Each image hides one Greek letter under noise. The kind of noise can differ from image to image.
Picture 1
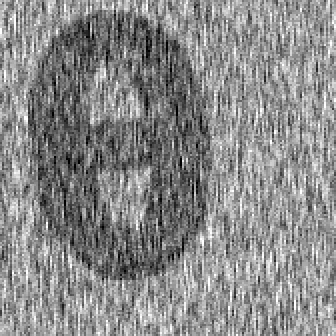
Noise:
streaked along the columns
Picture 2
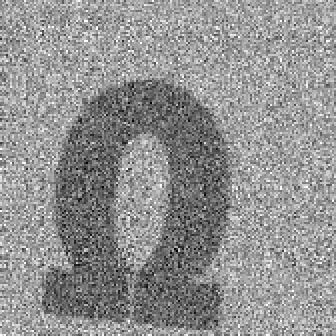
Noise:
low rank plus noise
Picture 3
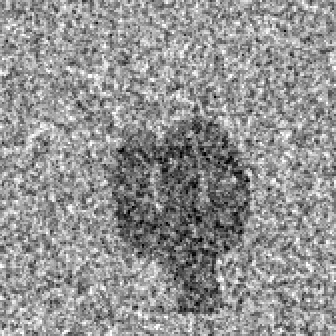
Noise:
blotchy
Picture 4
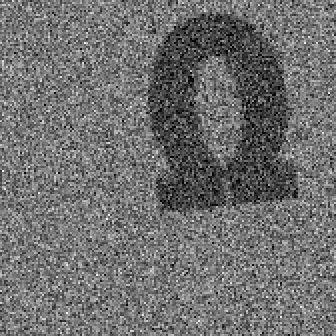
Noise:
independent entries
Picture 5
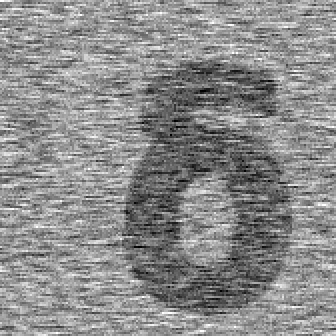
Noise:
streaked along the rows
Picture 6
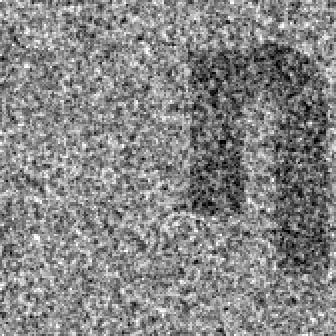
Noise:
blotchy
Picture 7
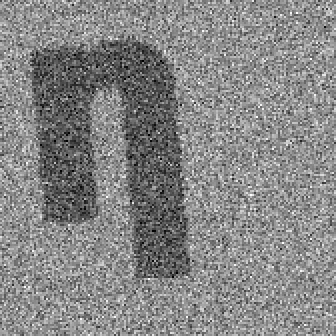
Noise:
independent entries
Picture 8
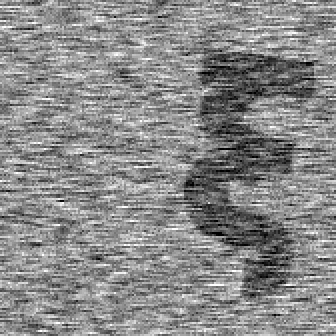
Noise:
streaked along the rows
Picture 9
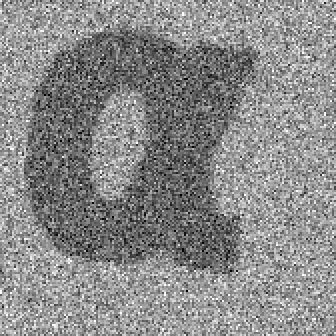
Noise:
independent entries
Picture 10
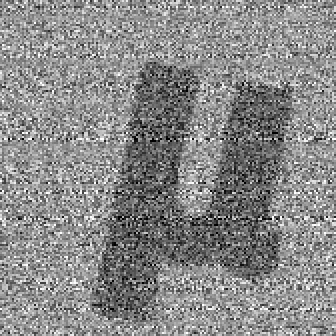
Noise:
rows of uneven size
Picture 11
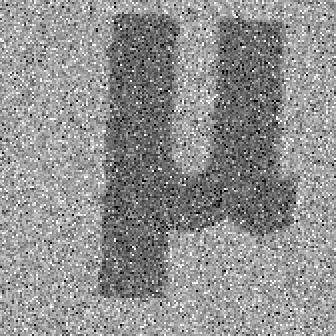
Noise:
heavy tails
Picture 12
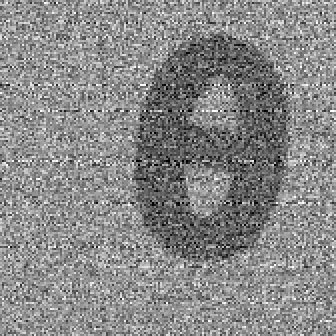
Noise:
rows of uneven size
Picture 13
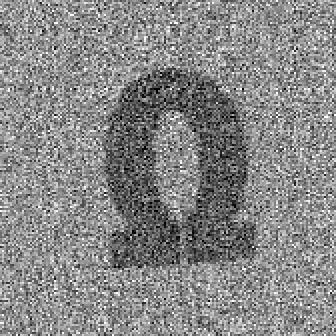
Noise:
low rank plus noise
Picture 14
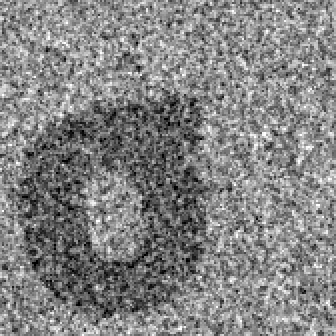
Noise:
blotchy
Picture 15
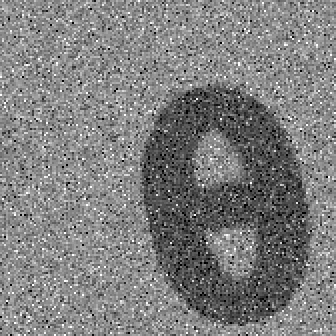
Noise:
heavy tails
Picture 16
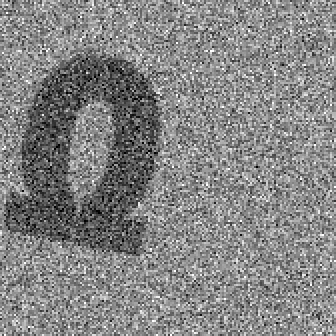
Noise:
independent entries
